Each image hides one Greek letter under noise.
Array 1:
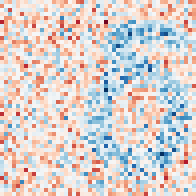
delta
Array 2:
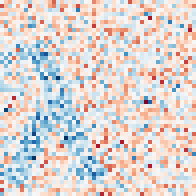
lambda
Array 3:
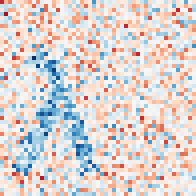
lambda
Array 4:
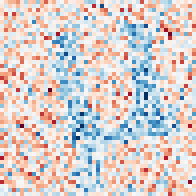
mu
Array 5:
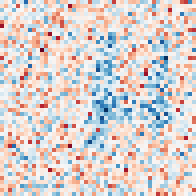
mu
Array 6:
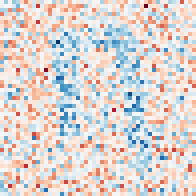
eta
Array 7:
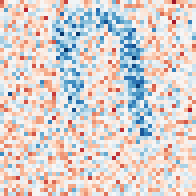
eta
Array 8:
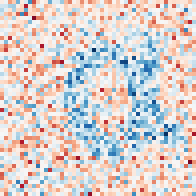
alpha
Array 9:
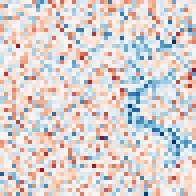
xi
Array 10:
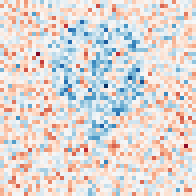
phi
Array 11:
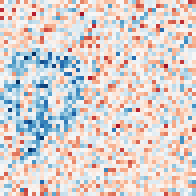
phi
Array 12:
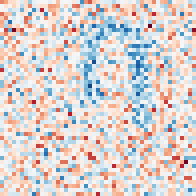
eta
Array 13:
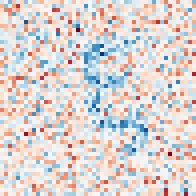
xi
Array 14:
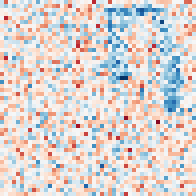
eta
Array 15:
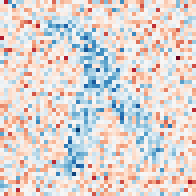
lambda
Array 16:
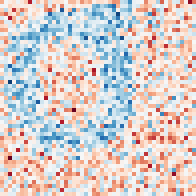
sigma
